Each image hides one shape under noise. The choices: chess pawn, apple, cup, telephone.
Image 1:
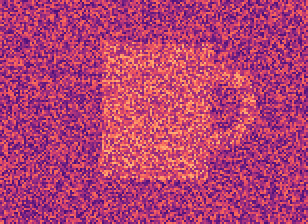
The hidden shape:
cup
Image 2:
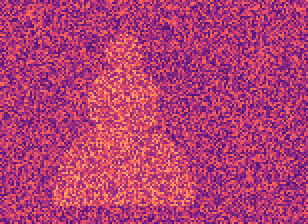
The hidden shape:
chess pawn
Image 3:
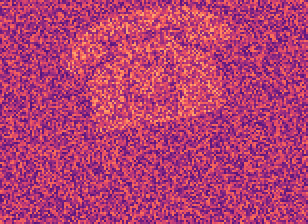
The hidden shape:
telephone
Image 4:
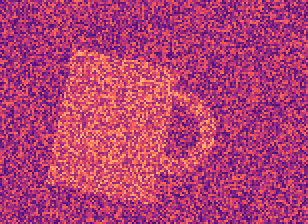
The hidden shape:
cup
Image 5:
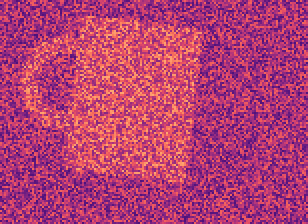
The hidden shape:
cup
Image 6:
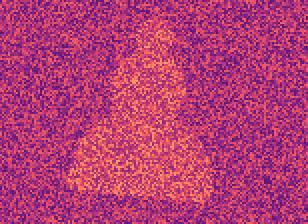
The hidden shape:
chess pawn
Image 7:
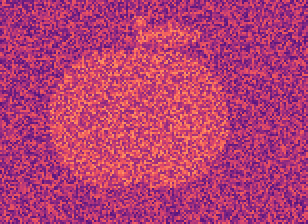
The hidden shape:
apple
